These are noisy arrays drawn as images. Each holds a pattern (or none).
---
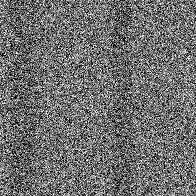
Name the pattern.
bands of columns
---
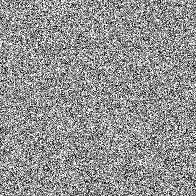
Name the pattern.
only noise
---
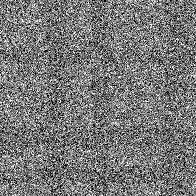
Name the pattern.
bands of rows crossing bands of columns
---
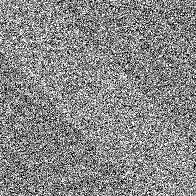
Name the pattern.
a diagonal band
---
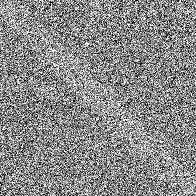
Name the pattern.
a diagonal band
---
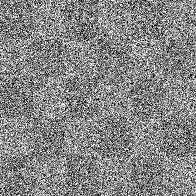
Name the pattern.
a checkerboard
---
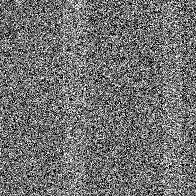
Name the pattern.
bands of columns
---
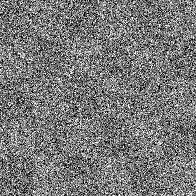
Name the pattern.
a checkerboard
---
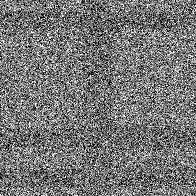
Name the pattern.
bands of rows crossing bands of columns
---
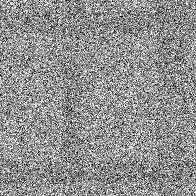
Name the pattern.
bands of rows crossing bands of columns
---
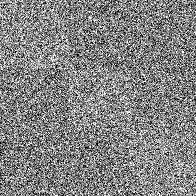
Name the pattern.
blocks along the diagonal
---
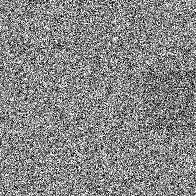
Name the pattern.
one block
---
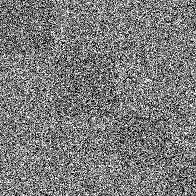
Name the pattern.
blocks along the diagonal
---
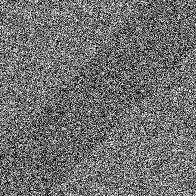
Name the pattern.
a diagonal band
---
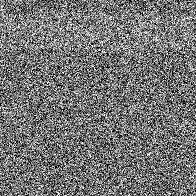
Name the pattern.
one band of rows
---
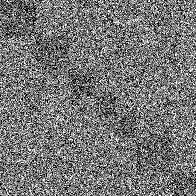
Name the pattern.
blocks along the diagonal
